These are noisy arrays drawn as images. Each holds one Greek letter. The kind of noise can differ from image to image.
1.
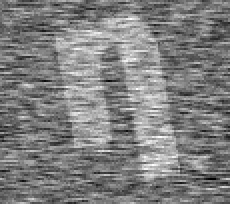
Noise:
streaked along the rows
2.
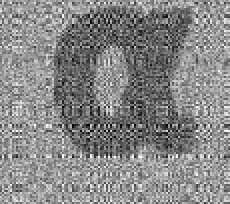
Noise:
low rank plus noise
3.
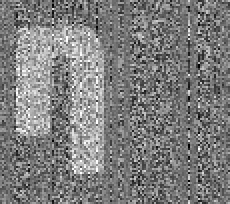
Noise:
columns of uneven size
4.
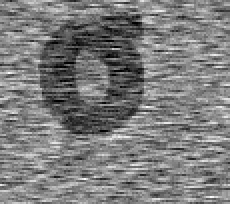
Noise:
streaked along the rows
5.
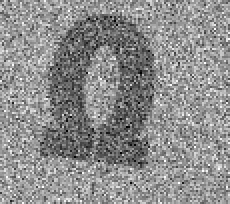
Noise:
independent entries
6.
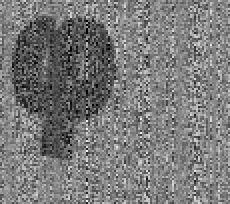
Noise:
columns of uneven size
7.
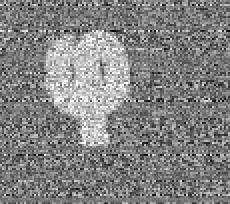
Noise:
rows of uneven size
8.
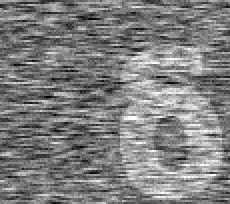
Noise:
streaked along the rows
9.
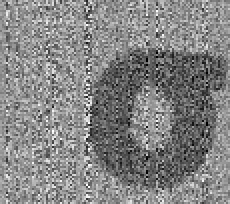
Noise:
columns of uneven size
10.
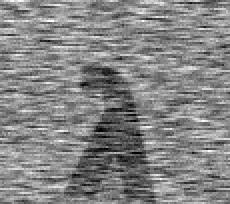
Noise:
streaked along the rows
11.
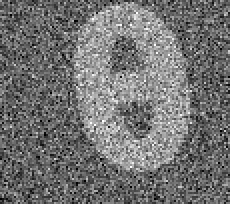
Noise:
independent entries
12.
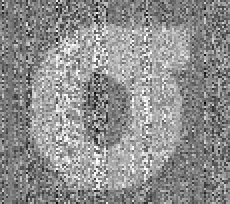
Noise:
columns of uneven size
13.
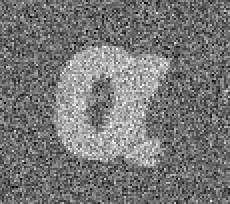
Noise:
independent entries
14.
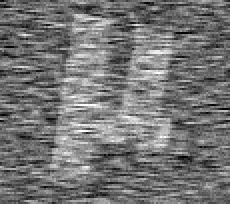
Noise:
streaked along the rows
